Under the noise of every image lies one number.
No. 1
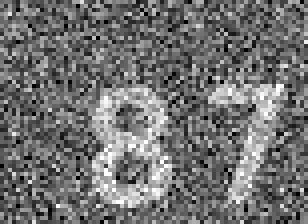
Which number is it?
87
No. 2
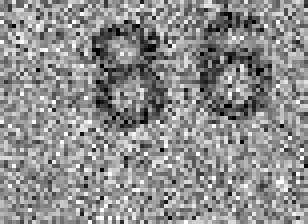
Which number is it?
86
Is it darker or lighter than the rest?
darker
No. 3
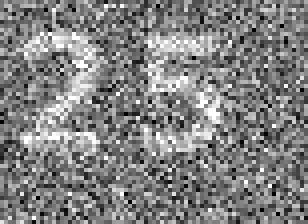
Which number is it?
25
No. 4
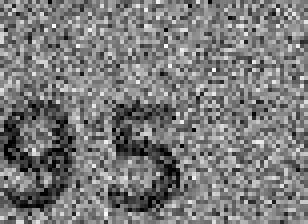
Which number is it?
95
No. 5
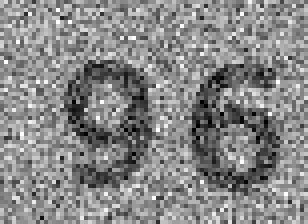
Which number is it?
96
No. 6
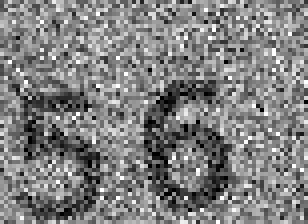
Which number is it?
56
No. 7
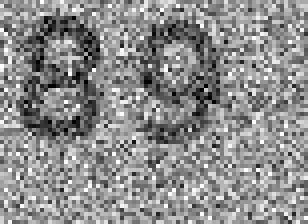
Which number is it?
89
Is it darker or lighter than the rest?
darker
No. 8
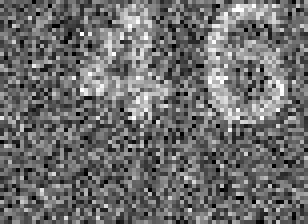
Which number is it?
46
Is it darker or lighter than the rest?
lighter
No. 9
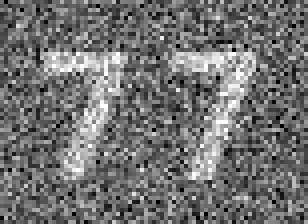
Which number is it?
77
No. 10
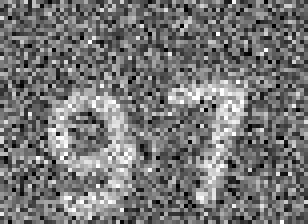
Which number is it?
97
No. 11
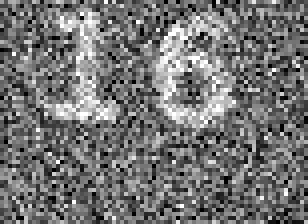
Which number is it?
16
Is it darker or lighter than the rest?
lighter
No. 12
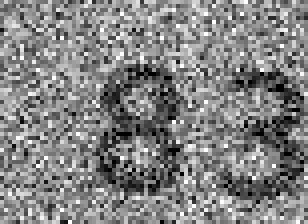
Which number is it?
83
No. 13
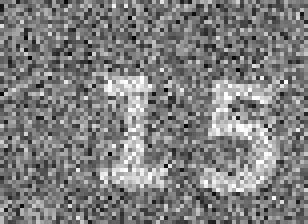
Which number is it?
15
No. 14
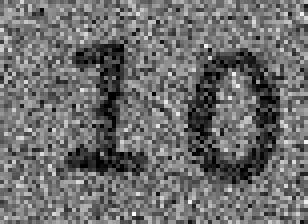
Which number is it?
10
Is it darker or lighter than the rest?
darker
